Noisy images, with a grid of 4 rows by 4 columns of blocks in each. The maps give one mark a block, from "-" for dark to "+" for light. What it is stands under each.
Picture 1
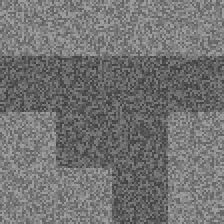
++++
----
+--+
++-+
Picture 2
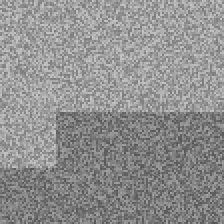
++++
++++
+---
----
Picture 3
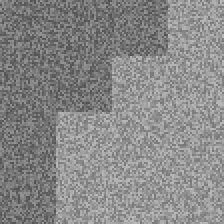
---+
--++
-+++
-+++
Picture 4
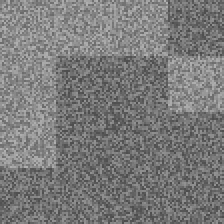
+++-
+--+
+---
----
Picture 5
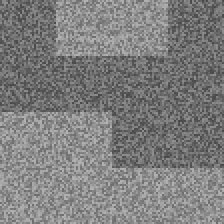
-++-
----
++--
++++
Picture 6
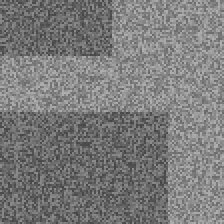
--++
++++
---+
---+
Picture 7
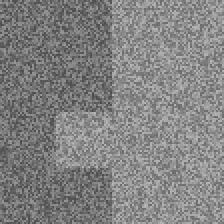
--++
--++
-+++
--++
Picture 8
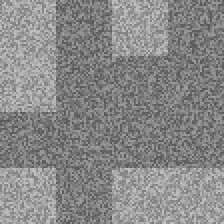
+-+-
+---
----
+-++
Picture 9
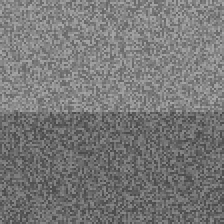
++++
++++
----
----
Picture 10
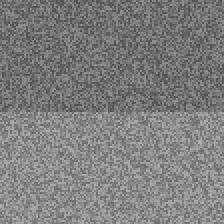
----
----
++++
++++
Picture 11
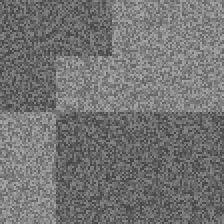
--++
-+++
+---
+---
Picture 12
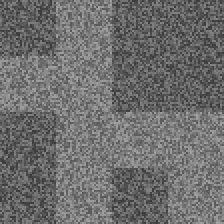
-+--
++--
-+++
-+-+
